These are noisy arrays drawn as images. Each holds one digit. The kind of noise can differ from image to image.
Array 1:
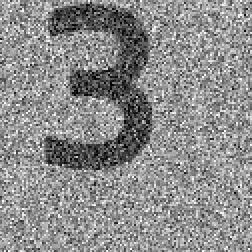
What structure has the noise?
independent entries
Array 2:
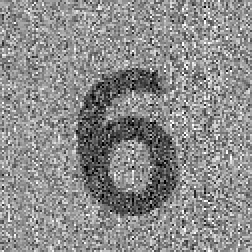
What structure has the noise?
columns of uneven size
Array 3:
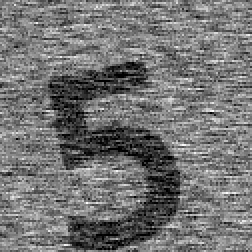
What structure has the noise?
streaked along the rows
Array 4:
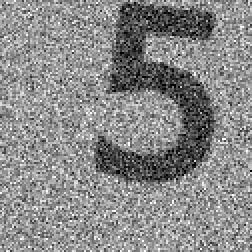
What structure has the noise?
independent entries
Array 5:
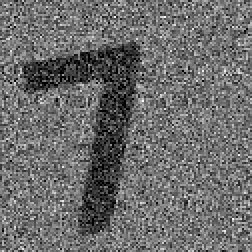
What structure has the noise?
low rank plus noise
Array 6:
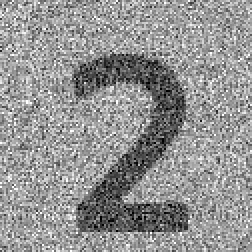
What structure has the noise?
low rank plus noise
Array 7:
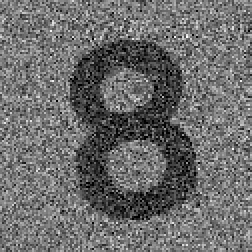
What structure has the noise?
low rank plus noise
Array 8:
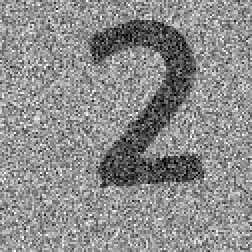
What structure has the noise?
independent entries
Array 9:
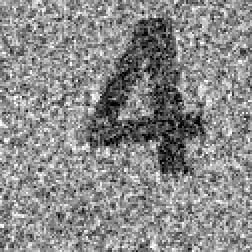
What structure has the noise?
blotchy
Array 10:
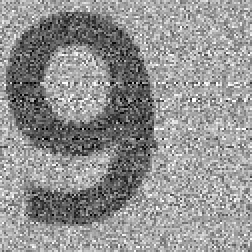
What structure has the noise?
rows of uneven size
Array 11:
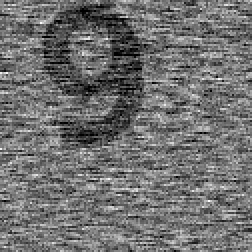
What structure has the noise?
streaked along the rows
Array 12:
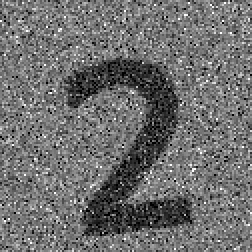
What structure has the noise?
heavy tails
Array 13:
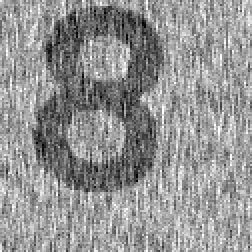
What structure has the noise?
streaked along the columns
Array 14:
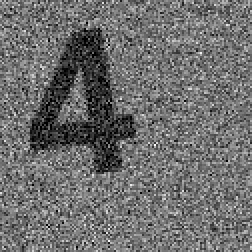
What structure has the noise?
low rank plus noise
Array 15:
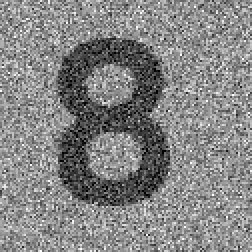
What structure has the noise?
independent entries
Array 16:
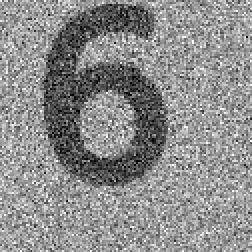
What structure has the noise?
low rank plus noise
